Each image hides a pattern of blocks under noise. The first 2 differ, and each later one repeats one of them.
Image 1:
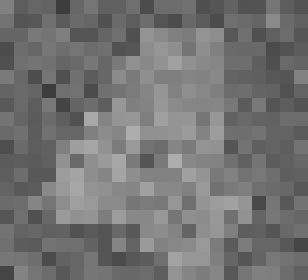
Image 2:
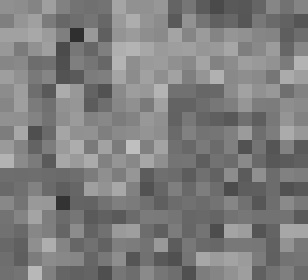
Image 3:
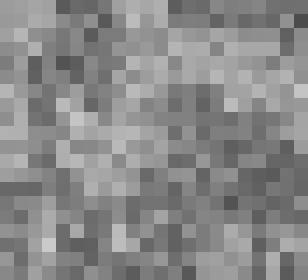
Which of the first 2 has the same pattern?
2
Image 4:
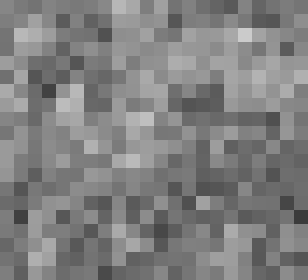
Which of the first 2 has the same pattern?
2
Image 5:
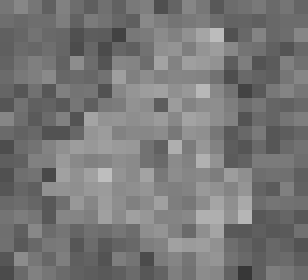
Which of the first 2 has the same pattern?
1
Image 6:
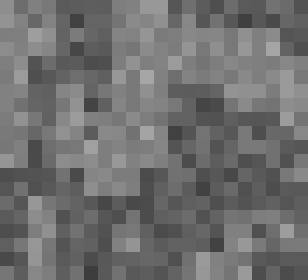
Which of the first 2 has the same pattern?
2
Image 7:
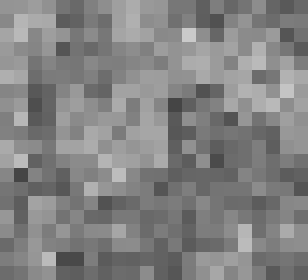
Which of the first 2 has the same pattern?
2
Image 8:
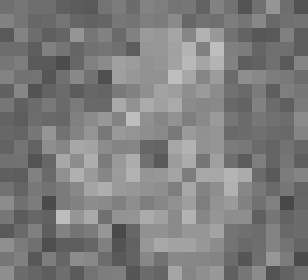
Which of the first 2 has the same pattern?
1
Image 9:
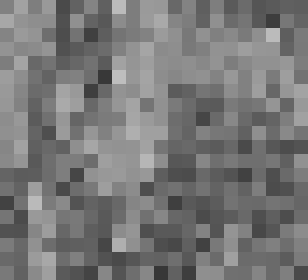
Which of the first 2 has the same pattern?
2
